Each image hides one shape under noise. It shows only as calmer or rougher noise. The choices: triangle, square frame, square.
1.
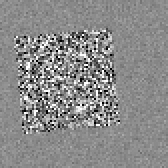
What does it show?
rough square
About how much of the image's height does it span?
two thirds
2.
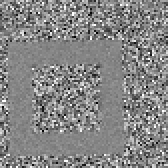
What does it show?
calm square frame
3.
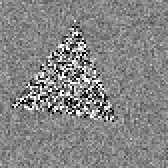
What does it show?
rough triangle
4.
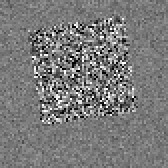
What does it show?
rough square
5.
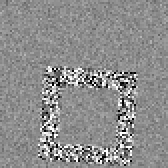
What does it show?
rough square frame
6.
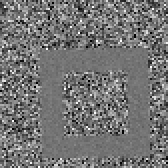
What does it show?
calm square frame
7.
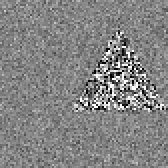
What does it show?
rough triangle
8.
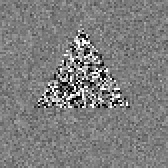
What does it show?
rough triangle
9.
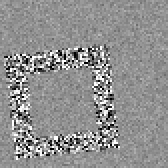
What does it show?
rough square frame
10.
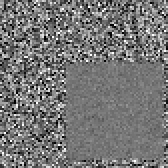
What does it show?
calm square
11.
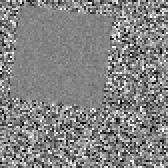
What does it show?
calm square
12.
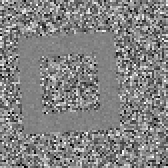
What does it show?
calm square frame
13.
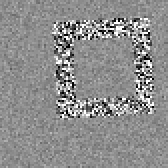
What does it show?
rough square frame
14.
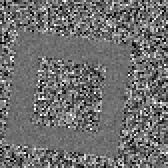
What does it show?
calm square frame
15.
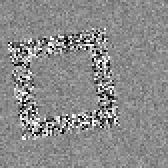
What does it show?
rough square frame
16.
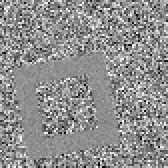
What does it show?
calm square frame
